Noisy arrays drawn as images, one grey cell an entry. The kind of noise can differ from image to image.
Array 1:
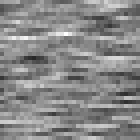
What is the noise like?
streaked along the rows
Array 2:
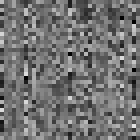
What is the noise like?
columns of uneven size
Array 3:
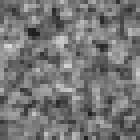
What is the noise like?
blotchy
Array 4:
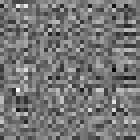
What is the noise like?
low rank plus noise
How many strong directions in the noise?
two
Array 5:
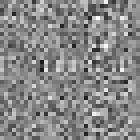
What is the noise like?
low rank plus noise
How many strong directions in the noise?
three or four
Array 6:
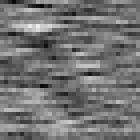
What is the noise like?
streaked along the rows
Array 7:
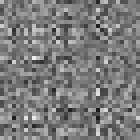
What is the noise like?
low rank plus noise
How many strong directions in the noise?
two
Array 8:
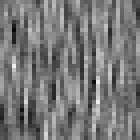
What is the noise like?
streaked along the columns
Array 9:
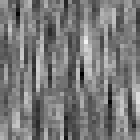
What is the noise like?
streaked along the columns
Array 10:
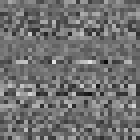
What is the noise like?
rows of uneven size
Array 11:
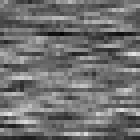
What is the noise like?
streaked along the rows
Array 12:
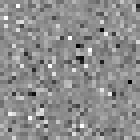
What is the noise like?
heavy tails
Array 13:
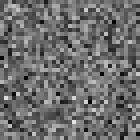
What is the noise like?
independent entries
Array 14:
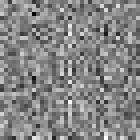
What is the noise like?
low rank plus noise
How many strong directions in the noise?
three or four
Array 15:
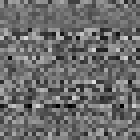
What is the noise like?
rows of uneven size
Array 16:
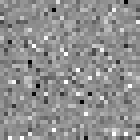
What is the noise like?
heavy tails
